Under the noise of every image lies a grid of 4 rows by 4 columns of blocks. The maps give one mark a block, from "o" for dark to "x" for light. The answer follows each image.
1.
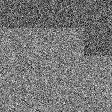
oooo
xxxo
xxxx
xxxx
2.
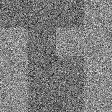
ooox
xoxx
xoox
xoox
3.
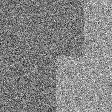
ooox
ooox
ooxx
ooxx
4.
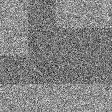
xoxx
xooo
oooo
xxxx
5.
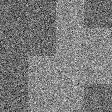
ooxo
ooxx
oxxx
oxxo
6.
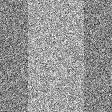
oxxo
oxxo
oxxo
oxxo
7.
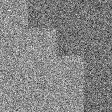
xooo
xxoo
xxxo
xxxo
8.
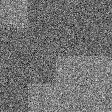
xooo
oooo
ooxx
oxxx
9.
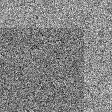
xxxx
ooox
ooox
ooox
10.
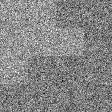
xxoo
xxxo
xooo
oooo
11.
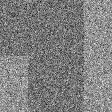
ooox
ooox
xoox
xoox
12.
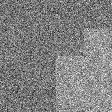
oooo
ooox
ooxx
ooxx
